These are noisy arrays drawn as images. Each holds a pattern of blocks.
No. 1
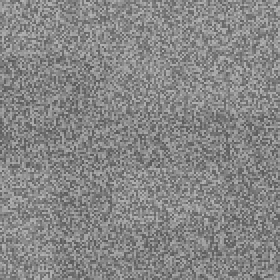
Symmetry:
no symmetry
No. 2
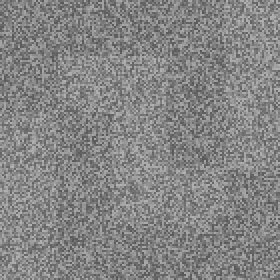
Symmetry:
the same after a half turn
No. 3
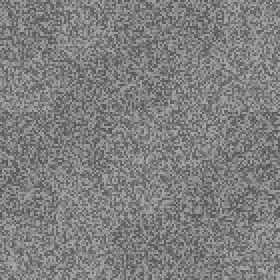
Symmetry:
mirrored about the diagonal from the top left
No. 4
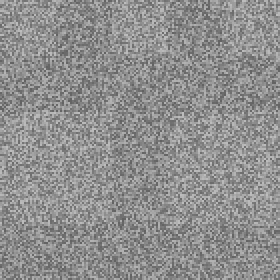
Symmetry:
left and right mirror each other
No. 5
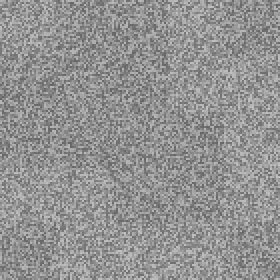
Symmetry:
mirrored about the diagonal from the top left
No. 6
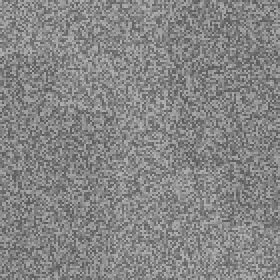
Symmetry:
the same after a half turn
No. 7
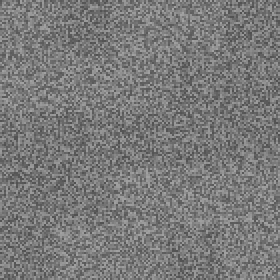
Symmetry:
the same after a half turn
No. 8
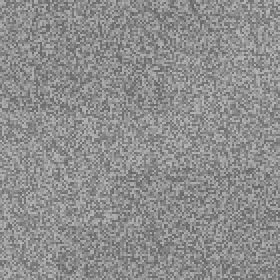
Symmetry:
the same after a half turn
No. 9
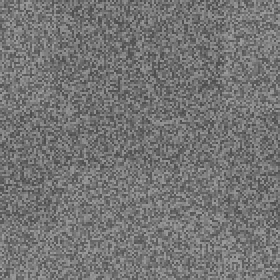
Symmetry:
left and right mirror each other
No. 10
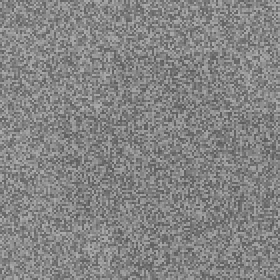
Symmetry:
mirrored about the diagonal from the top left
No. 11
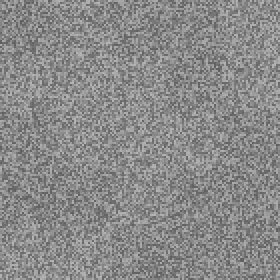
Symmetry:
mirrored about the diagonal from the top left
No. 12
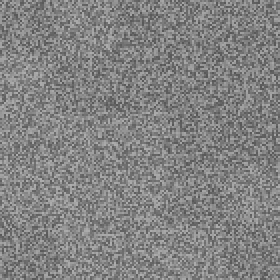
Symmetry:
mirrored about the diagonal from the bottom left
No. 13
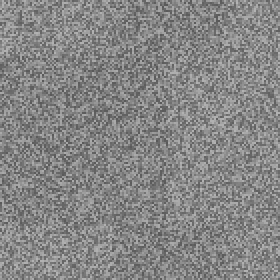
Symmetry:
top and bottom mirror each other
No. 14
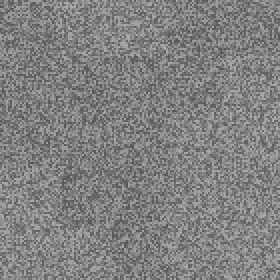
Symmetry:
no symmetry
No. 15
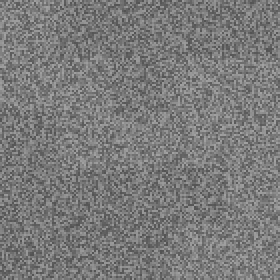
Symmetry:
no symmetry
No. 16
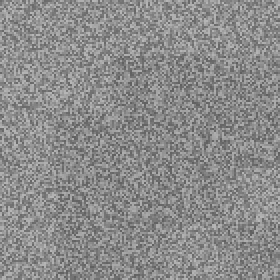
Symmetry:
mirrored about the diagonal from the top left
